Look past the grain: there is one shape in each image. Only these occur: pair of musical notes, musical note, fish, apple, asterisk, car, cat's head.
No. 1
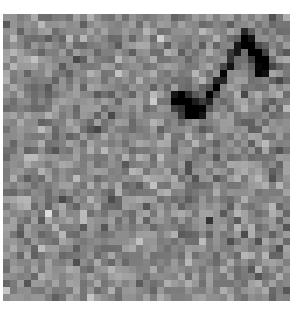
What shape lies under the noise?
musical note
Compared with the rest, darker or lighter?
darker
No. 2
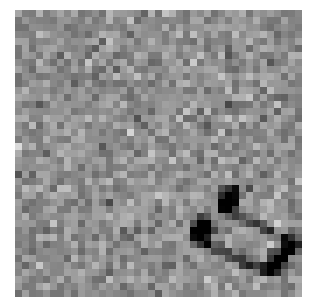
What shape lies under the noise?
pair of musical notes
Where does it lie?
bottom right
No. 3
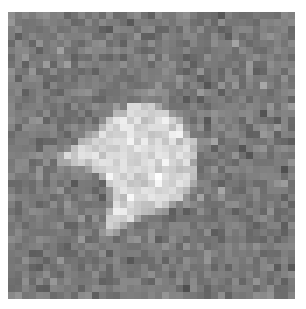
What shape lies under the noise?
cat's head
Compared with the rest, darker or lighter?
lighter
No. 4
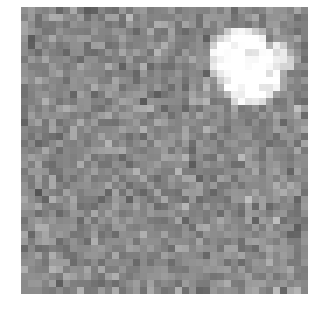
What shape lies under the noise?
apple
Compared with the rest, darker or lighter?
lighter
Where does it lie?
top right
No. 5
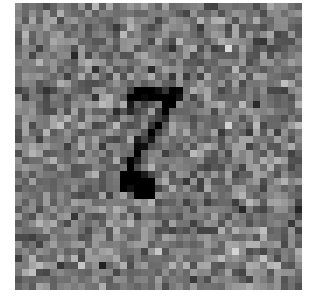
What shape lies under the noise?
musical note
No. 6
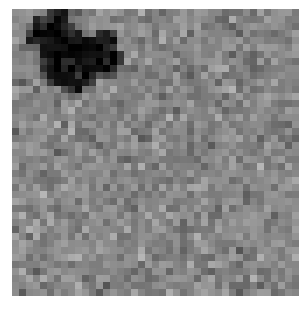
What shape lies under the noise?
car
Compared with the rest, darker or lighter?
darker
